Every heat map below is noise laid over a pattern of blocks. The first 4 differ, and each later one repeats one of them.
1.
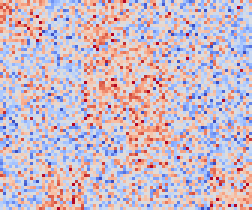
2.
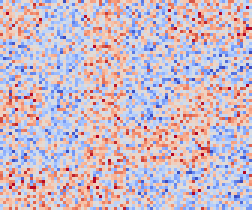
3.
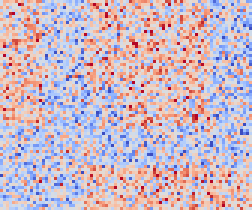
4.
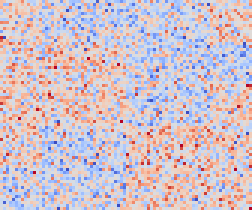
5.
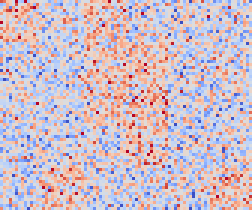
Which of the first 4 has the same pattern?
1
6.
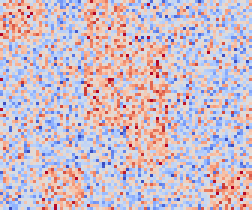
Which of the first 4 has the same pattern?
1
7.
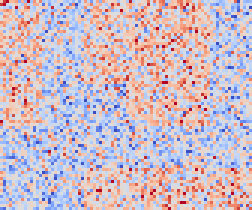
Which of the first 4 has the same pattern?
3
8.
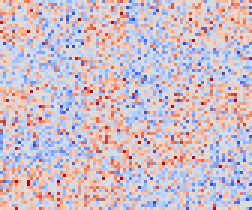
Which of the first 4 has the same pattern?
2
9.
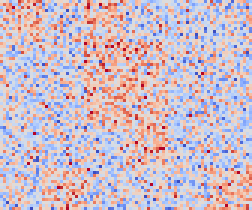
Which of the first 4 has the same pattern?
1
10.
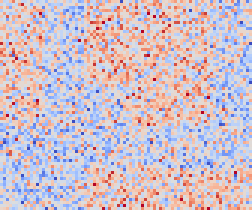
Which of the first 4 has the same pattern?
3
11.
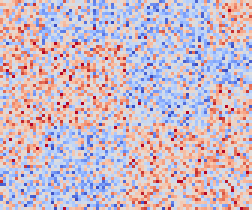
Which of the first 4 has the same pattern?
4
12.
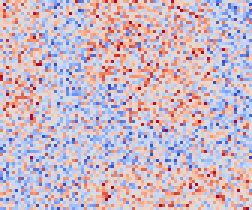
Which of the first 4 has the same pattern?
3
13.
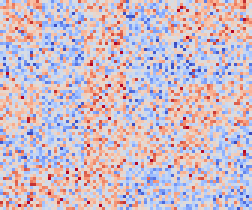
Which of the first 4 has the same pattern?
2
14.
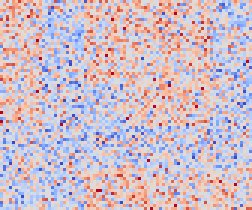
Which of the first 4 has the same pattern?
3
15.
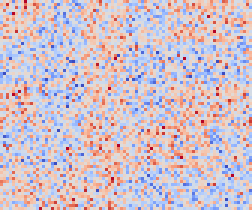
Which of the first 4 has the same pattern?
2
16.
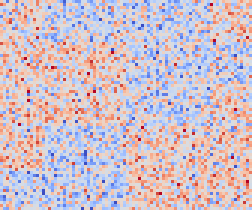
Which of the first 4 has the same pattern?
4
